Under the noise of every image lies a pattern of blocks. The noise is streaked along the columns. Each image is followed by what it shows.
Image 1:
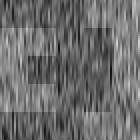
top and bottom mirror each other
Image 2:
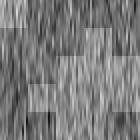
mirrored about the diagonal from the top left
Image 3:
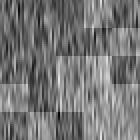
mirrored about the diagonal from the top left
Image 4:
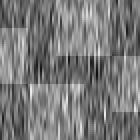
the same after a half turn
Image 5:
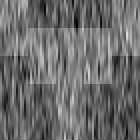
left and right mirror each other
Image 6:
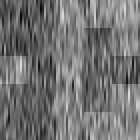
top and bottom mirror each other
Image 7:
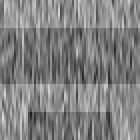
left and right mirror each other
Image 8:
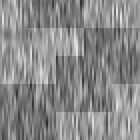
no symmetry
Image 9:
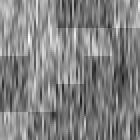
mirrored about the diagonal from the top left
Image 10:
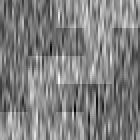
the same after a half turn
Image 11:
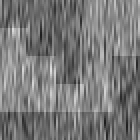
no symmetry
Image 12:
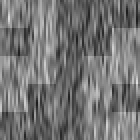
the same after a half turn
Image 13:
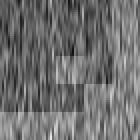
mirrored about the diagonal from the top left
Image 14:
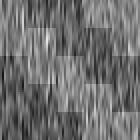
mirrored about the diagonal from the bottom left
